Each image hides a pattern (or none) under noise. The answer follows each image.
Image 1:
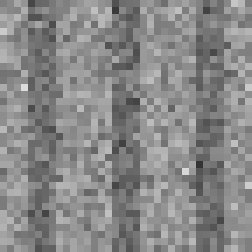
vertical stripes
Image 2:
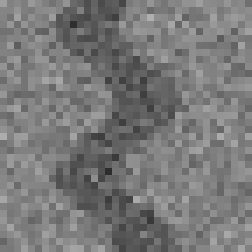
a wavy band
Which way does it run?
top to bottom
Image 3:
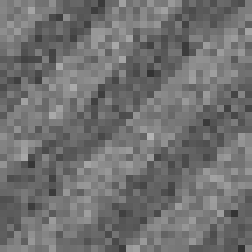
diagonal stripes
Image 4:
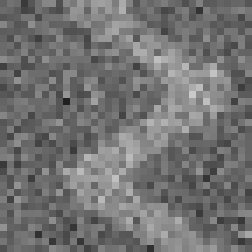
a wavy band
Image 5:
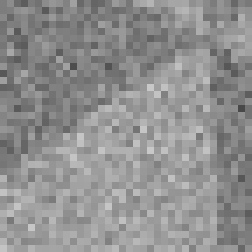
spokes from one point
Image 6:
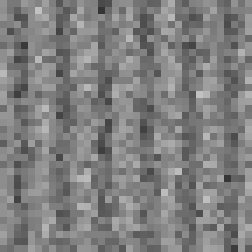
vertical stripes
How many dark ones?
6
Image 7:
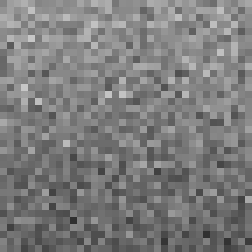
a smooth slope
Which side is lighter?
top
